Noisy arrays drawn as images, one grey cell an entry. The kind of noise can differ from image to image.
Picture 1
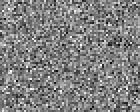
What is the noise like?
independent entries
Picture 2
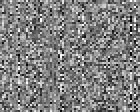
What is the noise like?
columns of uneven size
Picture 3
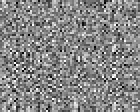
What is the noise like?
low rank plus noise
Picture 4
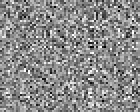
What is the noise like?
low rank plus noise
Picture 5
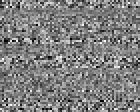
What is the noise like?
rows of uneven size
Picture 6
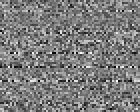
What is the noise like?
rows of uneven size
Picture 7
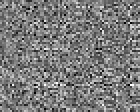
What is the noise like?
low rank plus noise
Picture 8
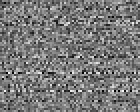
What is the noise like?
rows of uneven size
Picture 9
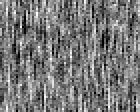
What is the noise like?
streaked along the columns
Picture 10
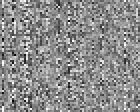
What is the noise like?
columns of uneven size
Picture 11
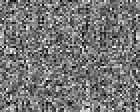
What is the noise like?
low rank plus noise
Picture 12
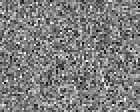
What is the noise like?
independent entries
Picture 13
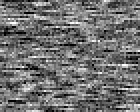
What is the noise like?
streaked along the rows
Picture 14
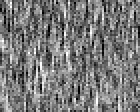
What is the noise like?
streaked along the columns
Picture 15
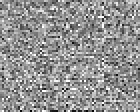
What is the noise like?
low rank plus noise
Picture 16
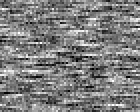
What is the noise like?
streaked along the rows
